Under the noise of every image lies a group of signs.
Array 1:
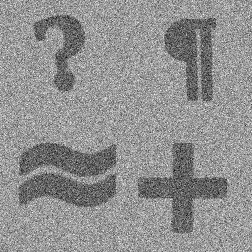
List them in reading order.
top left: question mark; top right: pilcrow; bottom left: approximately sign; bottom right: plus sign
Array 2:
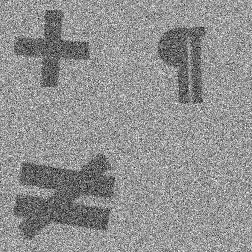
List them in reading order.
top left: plus sign; top right: pilcrow; bottom left: not-equal sign
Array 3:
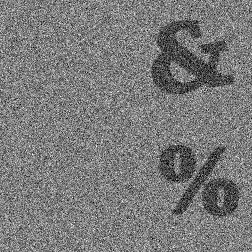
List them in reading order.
top right: ampersand; bottom right: percent sign
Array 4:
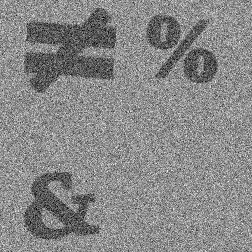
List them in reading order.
top left: not-equal sign; top right: percent sign; bottom left: ampersand
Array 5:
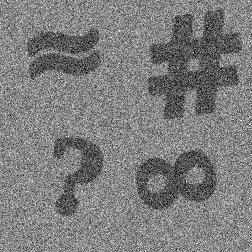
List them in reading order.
top left: approximately sign; top right: hash sign; bottom left: question mark; bottom right: infinity sign
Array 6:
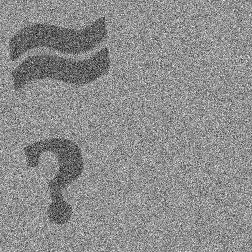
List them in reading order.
top left: approximately sign; bottom left: question mark
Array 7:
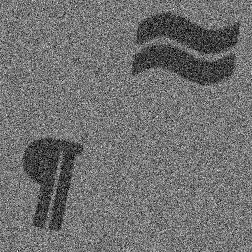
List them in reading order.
top right: approximately sign; bottom left: pilcrow
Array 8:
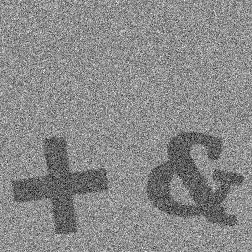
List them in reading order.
bottom left: plus sign; bottom right: ampersand
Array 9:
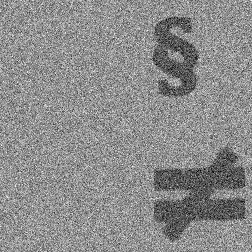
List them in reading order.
top right: section sign; bottom right: not-equal sign
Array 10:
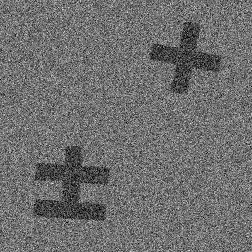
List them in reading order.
top right: plus sign; bottom left: plus-minus sign
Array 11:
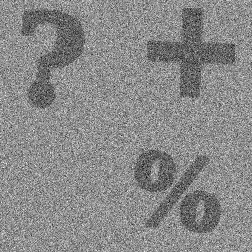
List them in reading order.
top left: question mark; top right: plus sign; bottom right: percent sign
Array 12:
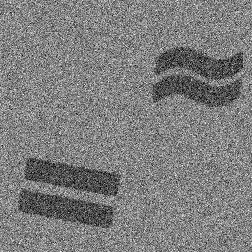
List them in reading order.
top right: approximately sign; bottom left: equals sign
